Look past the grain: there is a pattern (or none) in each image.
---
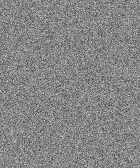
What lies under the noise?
only noise
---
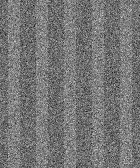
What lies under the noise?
vertical stripes
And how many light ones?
5
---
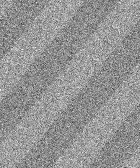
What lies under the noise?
diagonal stripes
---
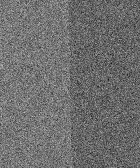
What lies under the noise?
a sharp edge
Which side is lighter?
left
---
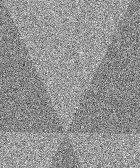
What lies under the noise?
spokes from one point
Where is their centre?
bottom middle
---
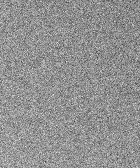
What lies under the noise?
a smooth slope
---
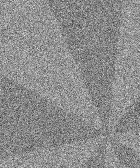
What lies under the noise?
spokes from one point
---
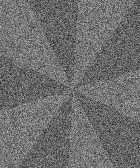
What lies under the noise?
spokes from one point
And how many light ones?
5
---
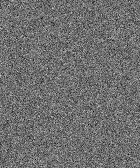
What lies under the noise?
only noise
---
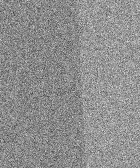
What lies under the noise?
a sharp edge
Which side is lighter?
right
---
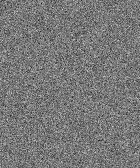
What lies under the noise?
only noise
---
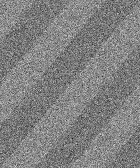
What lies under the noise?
diagonal stripes
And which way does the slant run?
bottom left to top right
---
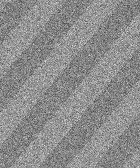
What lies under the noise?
diagonal stripes
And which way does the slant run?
bottom left to top right
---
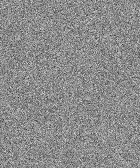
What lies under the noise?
only noise
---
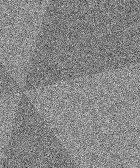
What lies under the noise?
spokes from one point
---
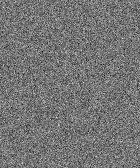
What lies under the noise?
only noise
